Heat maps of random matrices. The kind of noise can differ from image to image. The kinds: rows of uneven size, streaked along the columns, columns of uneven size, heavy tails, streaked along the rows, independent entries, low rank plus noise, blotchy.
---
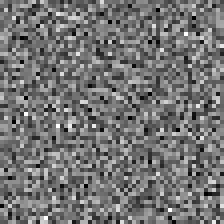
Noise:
independent entries
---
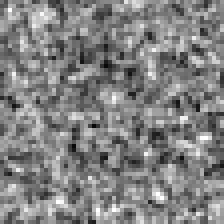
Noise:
blotchy
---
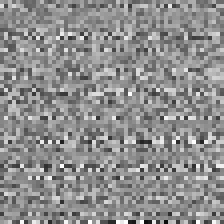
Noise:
rows of uneven size
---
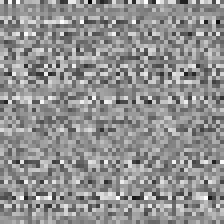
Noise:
rows of uneven size
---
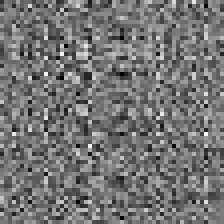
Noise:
low rank plus noise
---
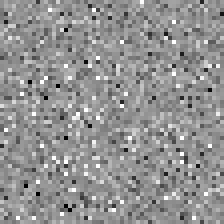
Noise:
heavy tails
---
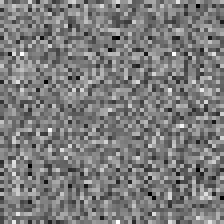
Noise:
low rank plus noise
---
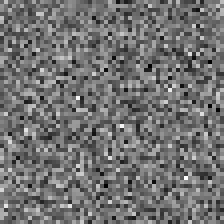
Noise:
independent entries
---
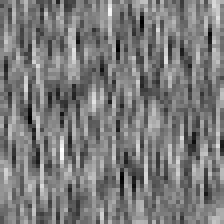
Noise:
streaked along the columns
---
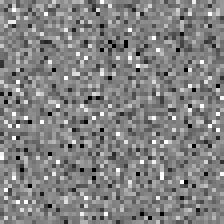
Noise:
heavy tails
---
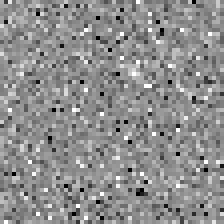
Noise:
heavy tails
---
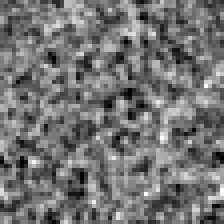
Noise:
blotchy
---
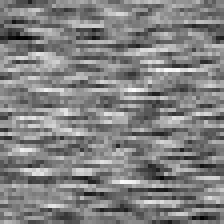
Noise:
streaked along the rows
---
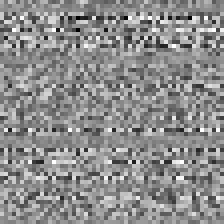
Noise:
rows of uneven size
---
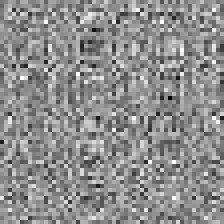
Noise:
low rank plus noise
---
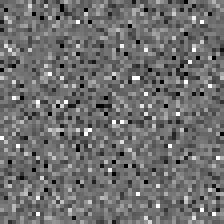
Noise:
heavy tails
